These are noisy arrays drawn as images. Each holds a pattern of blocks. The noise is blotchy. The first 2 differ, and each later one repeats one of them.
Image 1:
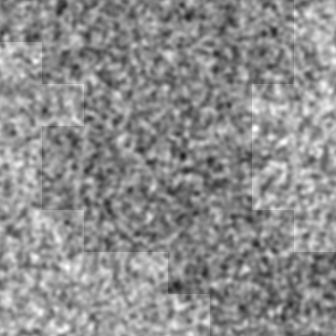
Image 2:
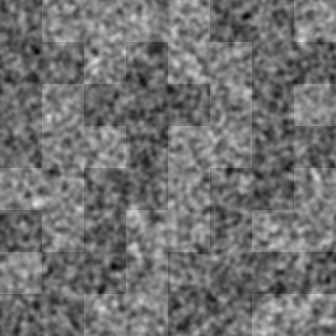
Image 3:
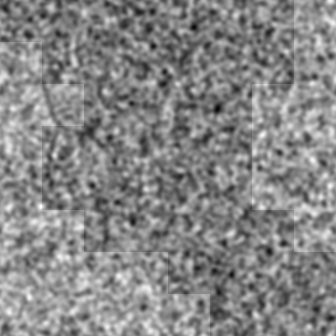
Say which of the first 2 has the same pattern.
1
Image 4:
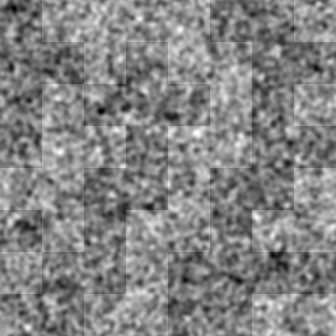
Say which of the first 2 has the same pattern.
2
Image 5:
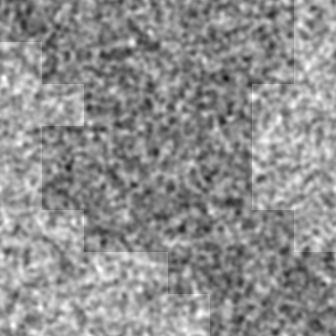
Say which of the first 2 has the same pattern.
1
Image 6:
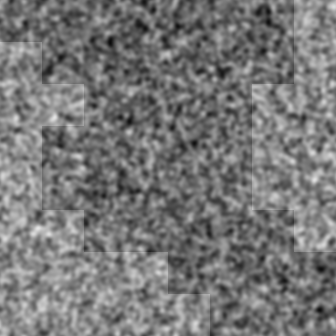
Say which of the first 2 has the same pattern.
1
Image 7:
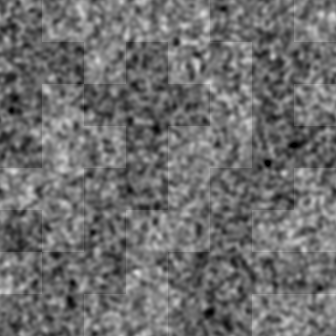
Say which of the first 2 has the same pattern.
2
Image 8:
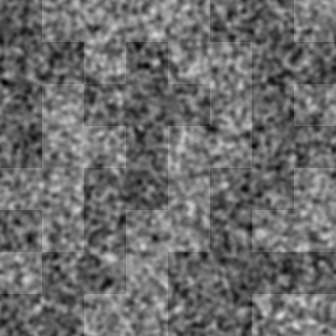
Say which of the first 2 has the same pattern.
2
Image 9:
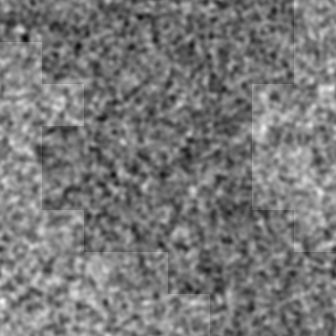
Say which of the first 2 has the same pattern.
1
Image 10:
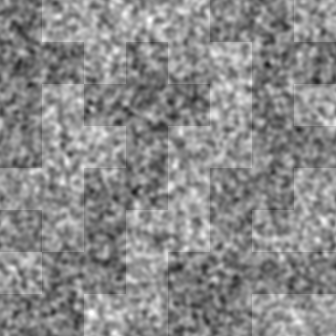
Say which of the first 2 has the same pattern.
2
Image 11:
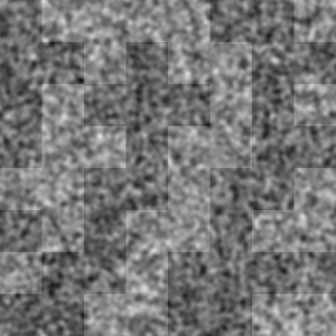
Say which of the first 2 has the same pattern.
2
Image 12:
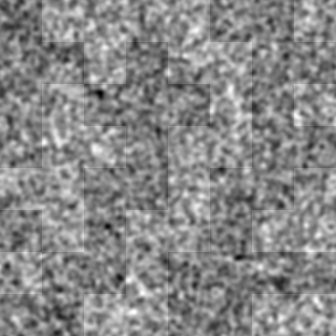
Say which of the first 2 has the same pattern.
2
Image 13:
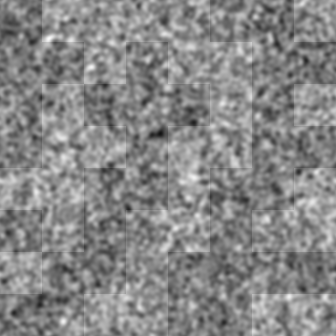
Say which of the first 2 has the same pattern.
2
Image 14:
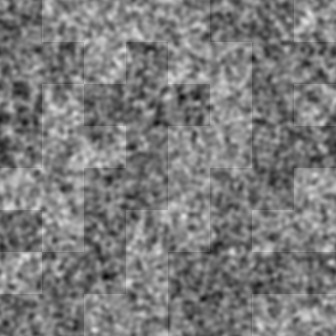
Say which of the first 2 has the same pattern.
2
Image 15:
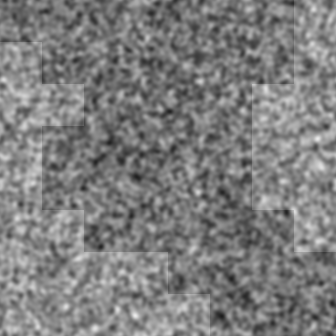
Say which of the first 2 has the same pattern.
1
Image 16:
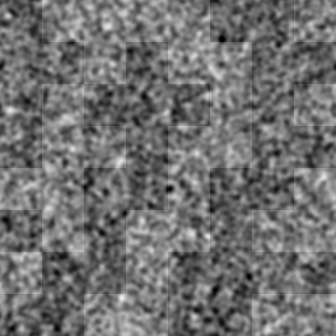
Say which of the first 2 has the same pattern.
2
